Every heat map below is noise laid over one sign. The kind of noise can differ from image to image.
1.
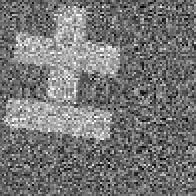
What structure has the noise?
low rank plus noise
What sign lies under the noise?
plus-minus sign
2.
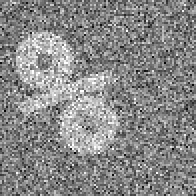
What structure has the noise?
independent entries
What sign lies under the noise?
percent sign
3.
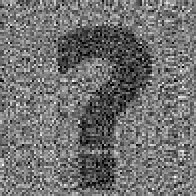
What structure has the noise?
low rank plus noise
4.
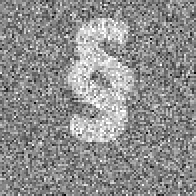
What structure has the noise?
independent entries
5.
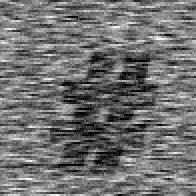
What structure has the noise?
streaked along the rows
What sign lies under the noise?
hash sign
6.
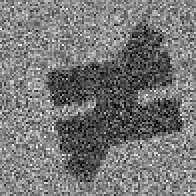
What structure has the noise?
low rank plus noise
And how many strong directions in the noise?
five to eight
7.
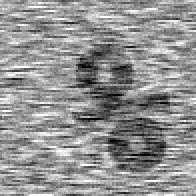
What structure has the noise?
streaked along the rows
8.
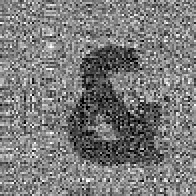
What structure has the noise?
low rank plus noise
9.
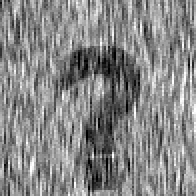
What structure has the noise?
streaked along the columns
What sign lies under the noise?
question mark
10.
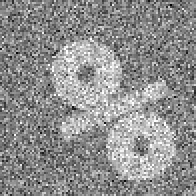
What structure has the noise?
independent entries
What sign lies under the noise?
percent sign
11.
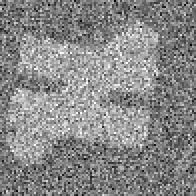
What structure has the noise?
independent entries
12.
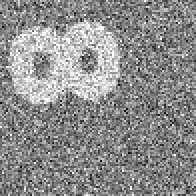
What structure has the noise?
independent entries
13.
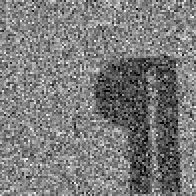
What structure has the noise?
independent entries
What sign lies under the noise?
pilcrow
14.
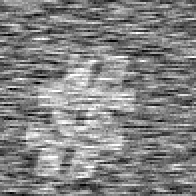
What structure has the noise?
streaked along the rows
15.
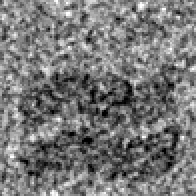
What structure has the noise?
blotchy
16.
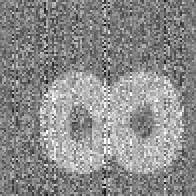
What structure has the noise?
columns of uneven size
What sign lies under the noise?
infinity sign
